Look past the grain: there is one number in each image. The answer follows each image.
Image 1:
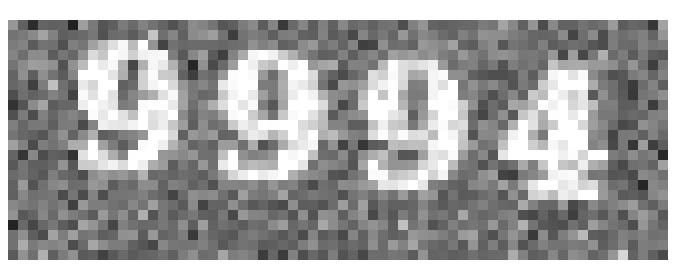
9994
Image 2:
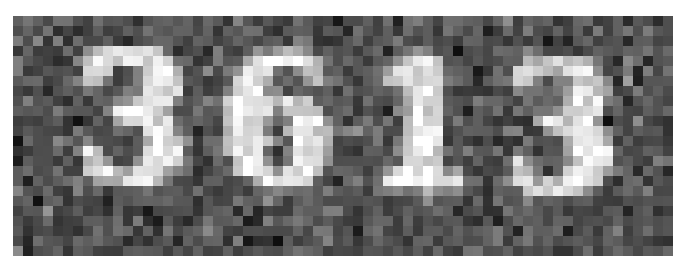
3613
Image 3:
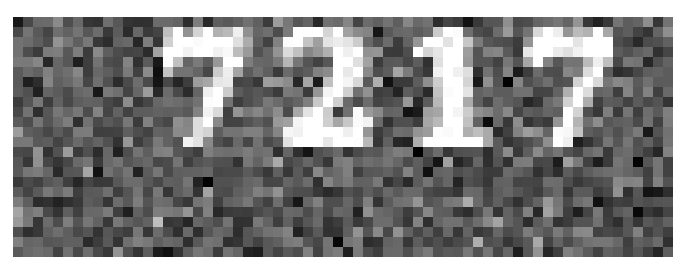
7217
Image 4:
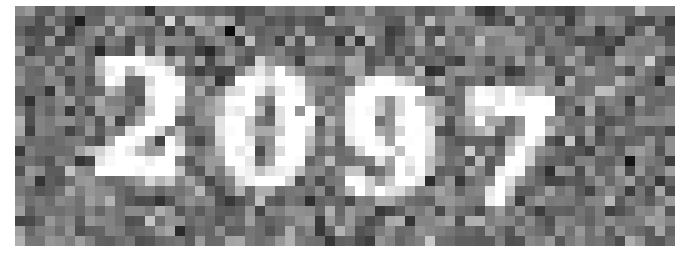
2097
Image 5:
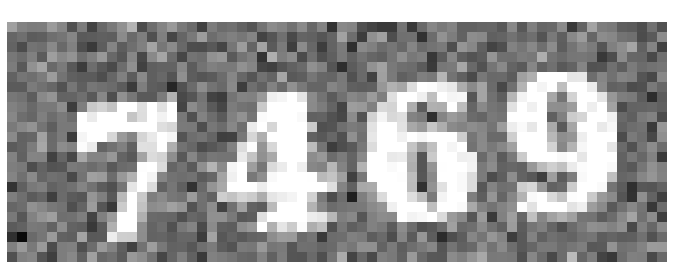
7469
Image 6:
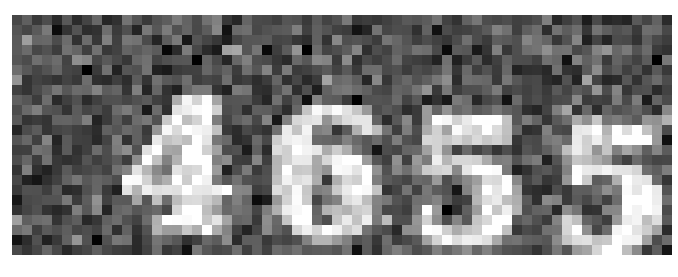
4655
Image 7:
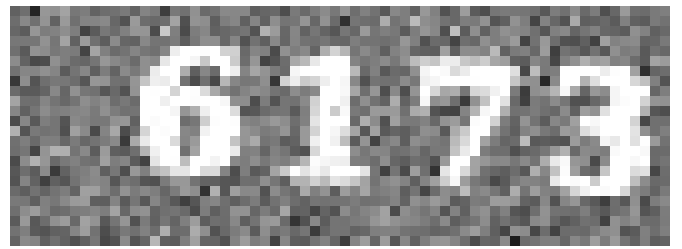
6173
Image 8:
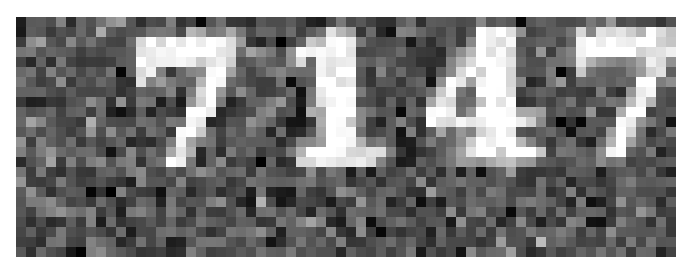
7147
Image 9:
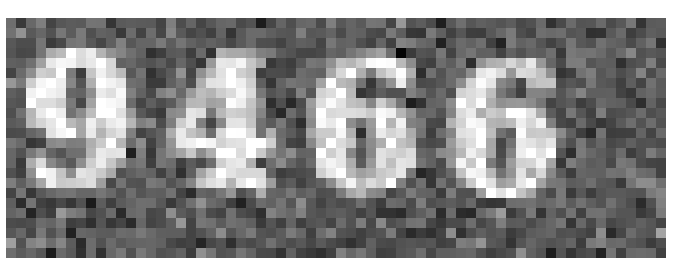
9466
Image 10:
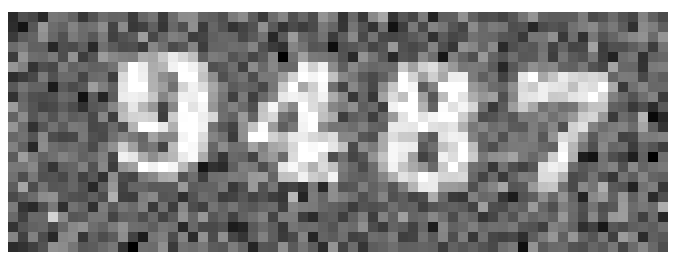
9487
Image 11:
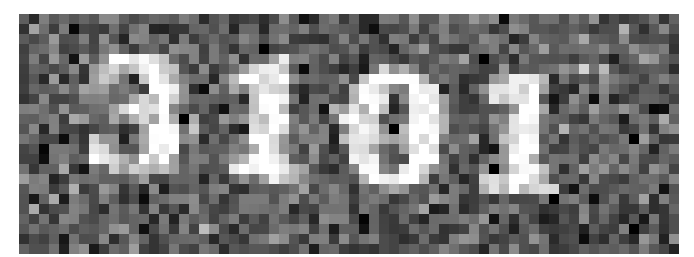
3101
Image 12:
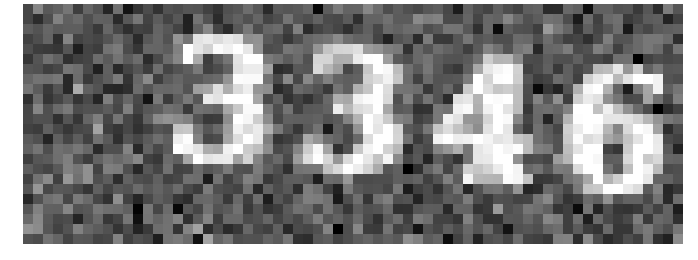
3346
